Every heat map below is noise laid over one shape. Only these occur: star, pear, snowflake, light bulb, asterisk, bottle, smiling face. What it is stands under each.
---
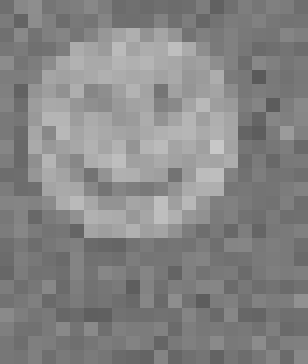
smiling face
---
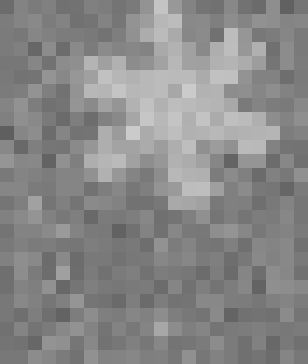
asterisk
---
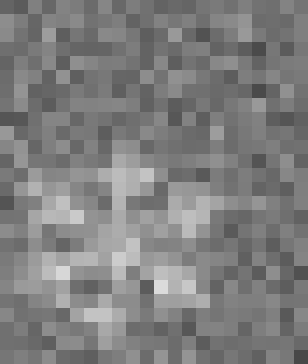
snowflake
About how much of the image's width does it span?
two thirds
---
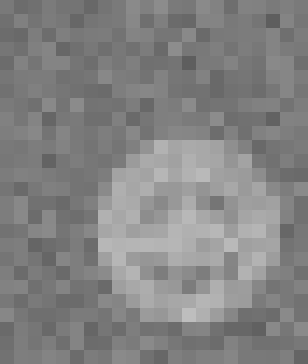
smiling face
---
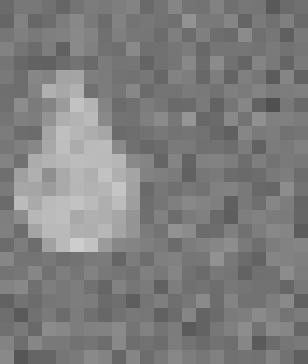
pear
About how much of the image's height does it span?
half
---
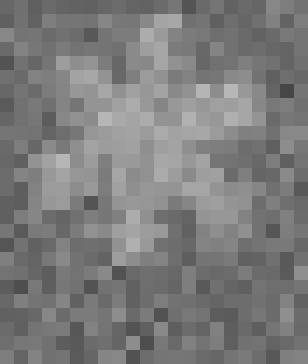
asterisk
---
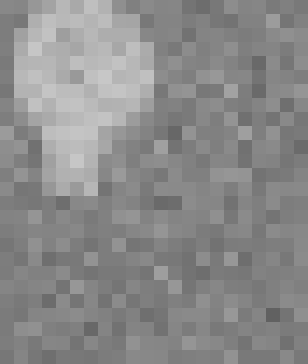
light bulb
